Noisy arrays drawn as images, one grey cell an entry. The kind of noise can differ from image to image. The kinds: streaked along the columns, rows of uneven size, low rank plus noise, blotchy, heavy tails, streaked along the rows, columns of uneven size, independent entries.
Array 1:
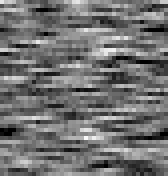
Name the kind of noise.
streaked along the rows
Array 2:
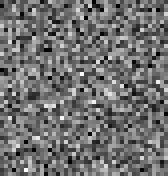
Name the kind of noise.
independent entries
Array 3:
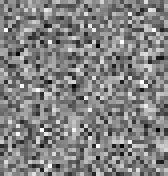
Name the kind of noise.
low rank plus noise
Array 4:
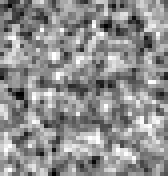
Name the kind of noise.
blotchy
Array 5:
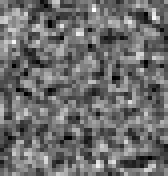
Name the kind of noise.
blotchy
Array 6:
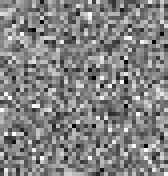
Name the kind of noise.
independent entries
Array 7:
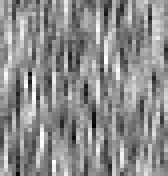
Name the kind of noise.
streaked along the columns
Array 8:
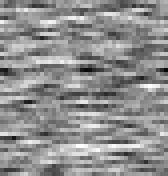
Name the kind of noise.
streaked along the rows
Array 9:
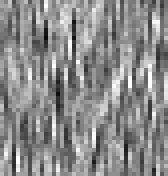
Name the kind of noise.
streaked along the columns
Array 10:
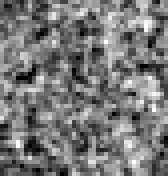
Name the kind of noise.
blotchy
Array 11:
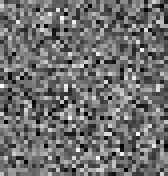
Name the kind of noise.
independent entries
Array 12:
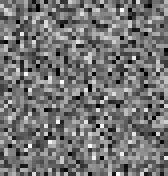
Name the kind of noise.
independent entries
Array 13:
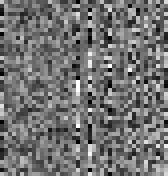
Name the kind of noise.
columns of uneven size
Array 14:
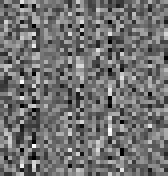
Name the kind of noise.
columns of uneven size
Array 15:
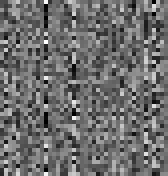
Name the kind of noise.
columns of uneven size
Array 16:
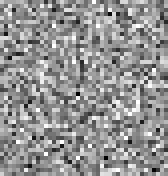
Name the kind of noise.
independent entries
